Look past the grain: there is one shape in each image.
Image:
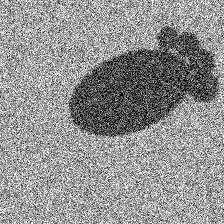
dark footprint
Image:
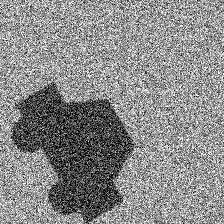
dark car
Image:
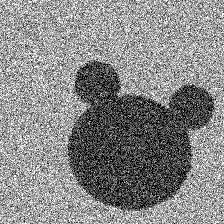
dark bear's head
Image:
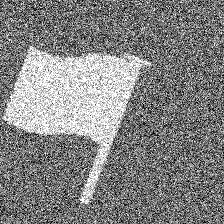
light flag
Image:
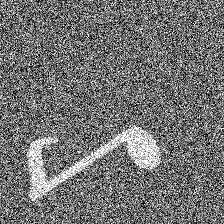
light musical note
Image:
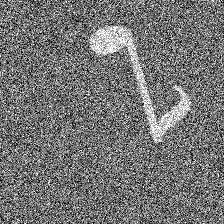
light musical note
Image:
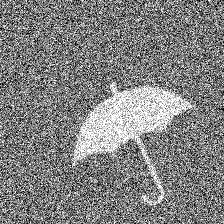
light umbrella
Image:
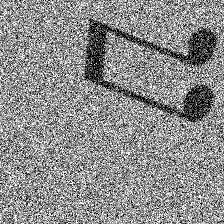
dark pair of musical notes
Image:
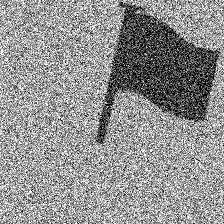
dark flag
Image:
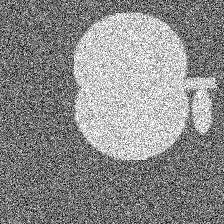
light apple
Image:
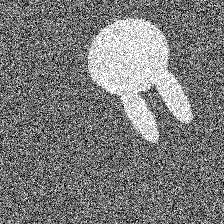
light rabbit's head
